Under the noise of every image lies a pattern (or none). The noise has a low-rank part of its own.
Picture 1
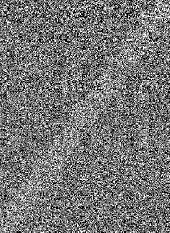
a diagonal band
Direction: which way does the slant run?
bottom left to top right
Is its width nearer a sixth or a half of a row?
a sixth
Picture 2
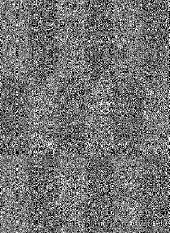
a checkerboard
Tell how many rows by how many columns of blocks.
3 by 6
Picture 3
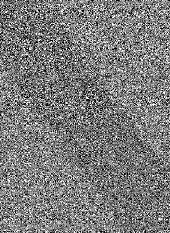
a diagonal band
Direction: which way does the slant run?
top left to bottom right
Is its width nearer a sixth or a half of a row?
a half
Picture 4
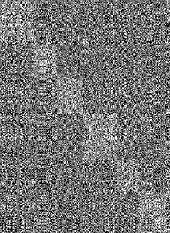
blocks along the diagonal
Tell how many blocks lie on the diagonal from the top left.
6
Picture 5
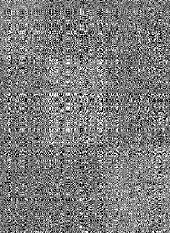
blocks along the diagonal
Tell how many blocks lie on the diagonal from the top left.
3
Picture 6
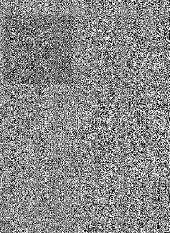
one block
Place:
top left
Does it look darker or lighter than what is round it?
darker
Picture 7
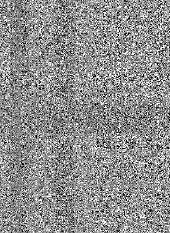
bands of rows crossing bands of columns
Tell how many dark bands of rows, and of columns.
1 and 2
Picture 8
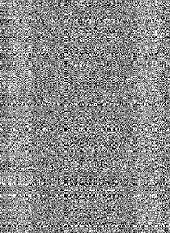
bands of columns
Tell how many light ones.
2
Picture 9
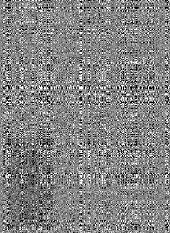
one block
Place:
bottom left
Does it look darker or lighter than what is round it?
darker
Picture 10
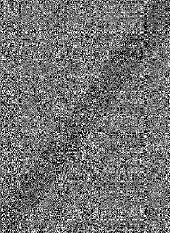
a diagonal band
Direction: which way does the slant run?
bottom left to top right
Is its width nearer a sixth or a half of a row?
a sixth
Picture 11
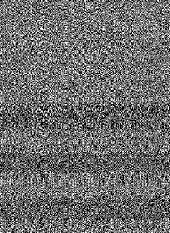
bands of rows
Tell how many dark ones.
3
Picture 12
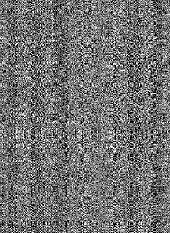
bands of columns
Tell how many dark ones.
5
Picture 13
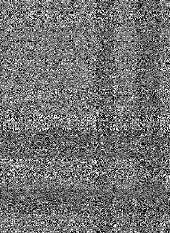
bands of rows crossing bands of columns
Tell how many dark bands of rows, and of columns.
2 and 2
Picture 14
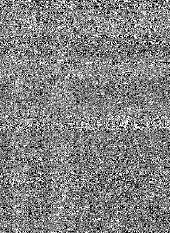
bands of rows crossing bands of columns
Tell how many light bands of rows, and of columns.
3 and 2
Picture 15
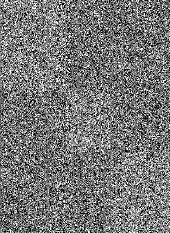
blocks along the diagonal
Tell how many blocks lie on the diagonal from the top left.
3
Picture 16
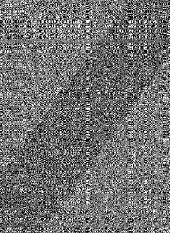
a diagonal band
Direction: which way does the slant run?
bottom left to top right
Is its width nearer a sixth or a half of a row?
a half
